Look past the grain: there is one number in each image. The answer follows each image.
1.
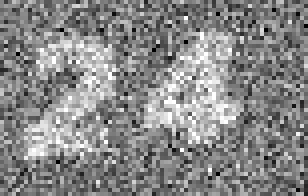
24
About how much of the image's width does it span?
two thirds
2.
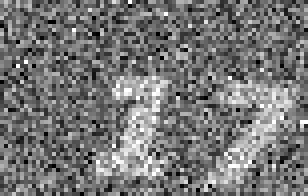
17
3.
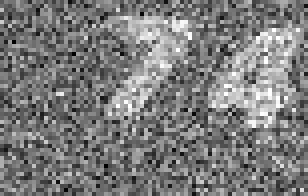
74
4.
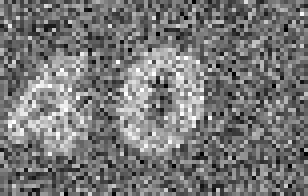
40
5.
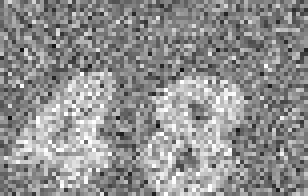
48
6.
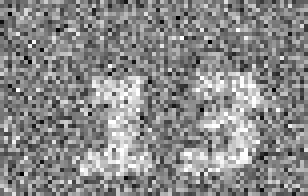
13
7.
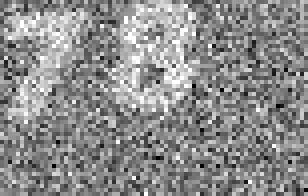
78
